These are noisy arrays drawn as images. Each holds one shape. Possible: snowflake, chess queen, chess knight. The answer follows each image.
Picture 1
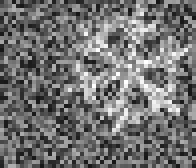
snowflake
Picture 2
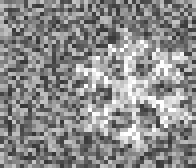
snowflake
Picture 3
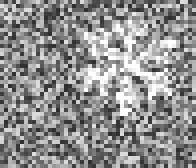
snowflake
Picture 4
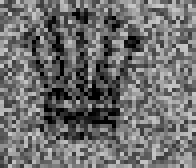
chess queen
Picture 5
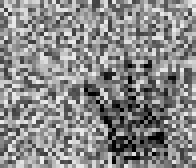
chess queen
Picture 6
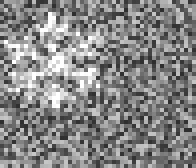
snowflake
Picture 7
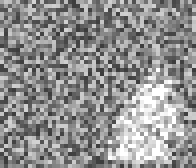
chess knight
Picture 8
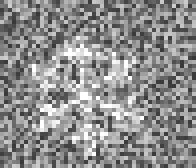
snowflake
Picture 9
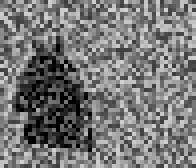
chess knight
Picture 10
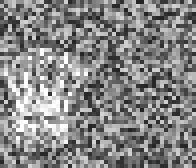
chess queen
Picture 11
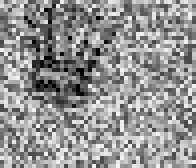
chess queen
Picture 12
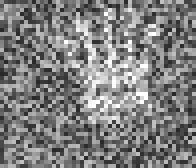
chess queen
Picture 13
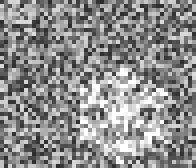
snowflake
